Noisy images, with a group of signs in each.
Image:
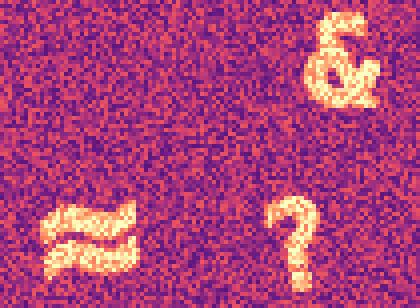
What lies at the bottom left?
approximately sign
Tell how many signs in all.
3
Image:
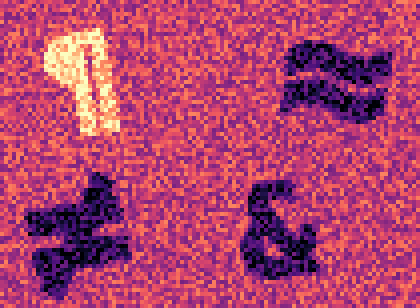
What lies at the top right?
approximately sign
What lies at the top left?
pilcrow
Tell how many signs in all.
4
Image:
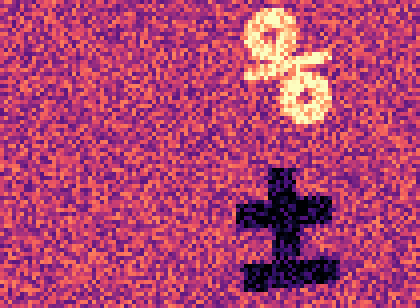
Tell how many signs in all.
2
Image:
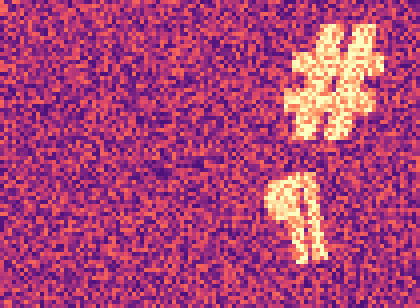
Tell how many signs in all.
2
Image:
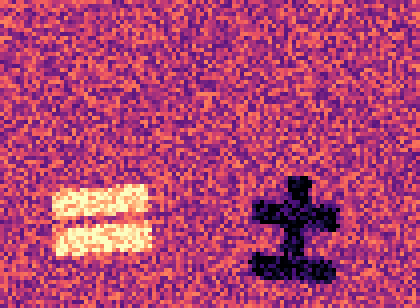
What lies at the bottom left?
equals sign
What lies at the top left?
nothing
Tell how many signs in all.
2
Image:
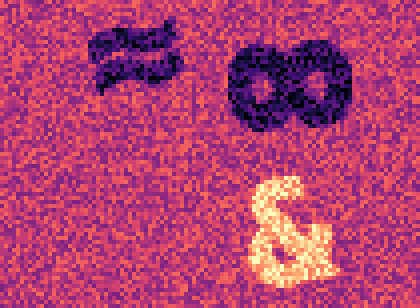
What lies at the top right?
infinity sign
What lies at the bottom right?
ampersand
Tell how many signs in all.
3
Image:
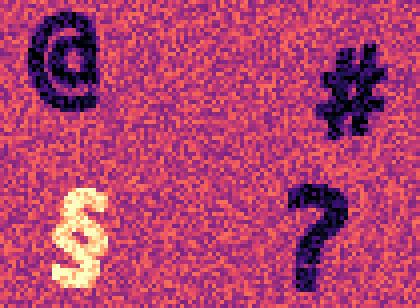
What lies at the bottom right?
question mark
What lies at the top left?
at sign
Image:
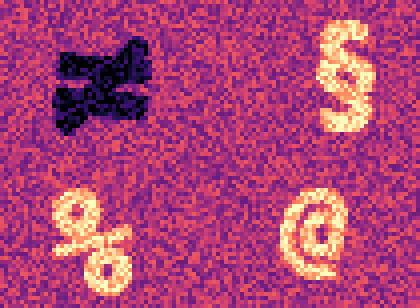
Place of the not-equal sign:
top left
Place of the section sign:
top right
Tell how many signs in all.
4
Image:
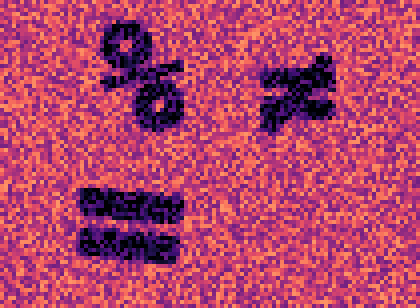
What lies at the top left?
percent sign
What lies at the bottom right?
nothing
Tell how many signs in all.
3
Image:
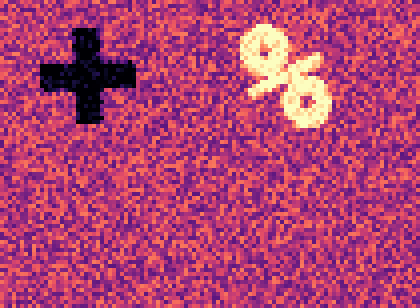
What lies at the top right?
percent sign
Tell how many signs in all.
2
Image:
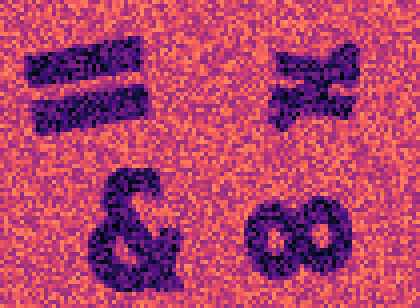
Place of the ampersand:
bottom left
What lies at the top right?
not-equal sign
